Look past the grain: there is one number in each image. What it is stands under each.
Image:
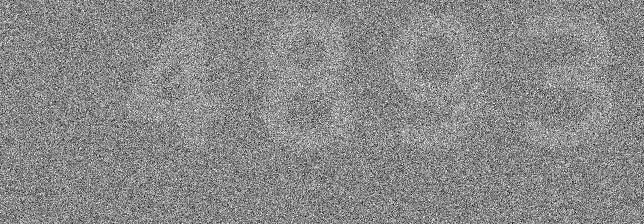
4893
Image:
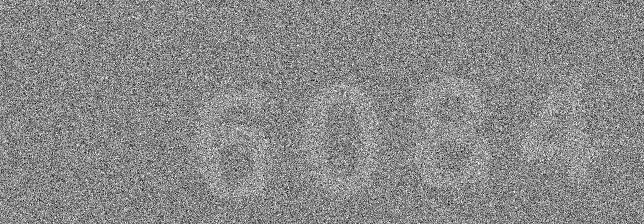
6084
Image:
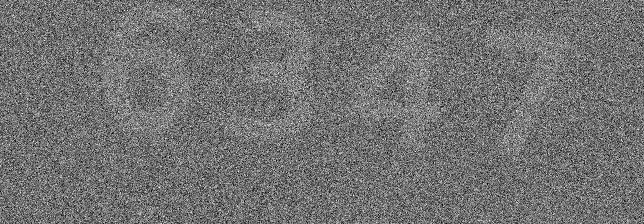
6347
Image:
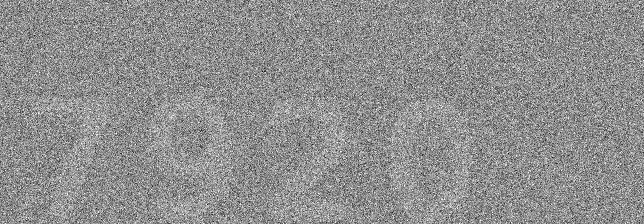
7920
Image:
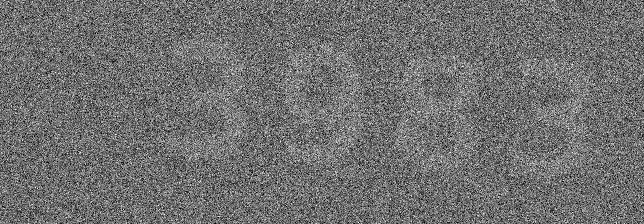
3983
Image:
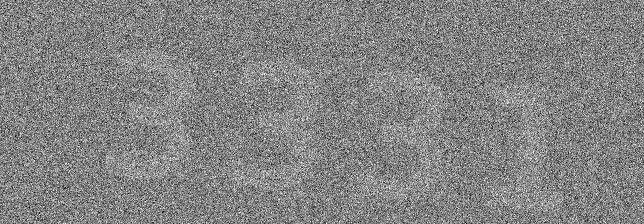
3331
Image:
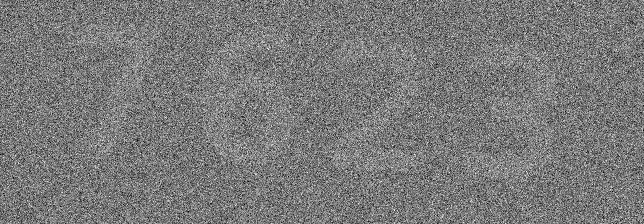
7623
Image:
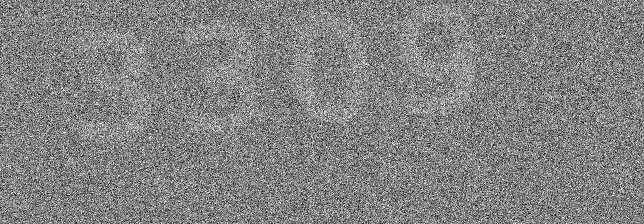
3309
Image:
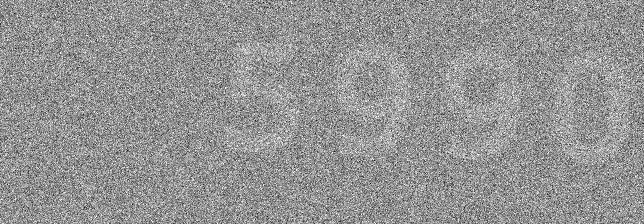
5990
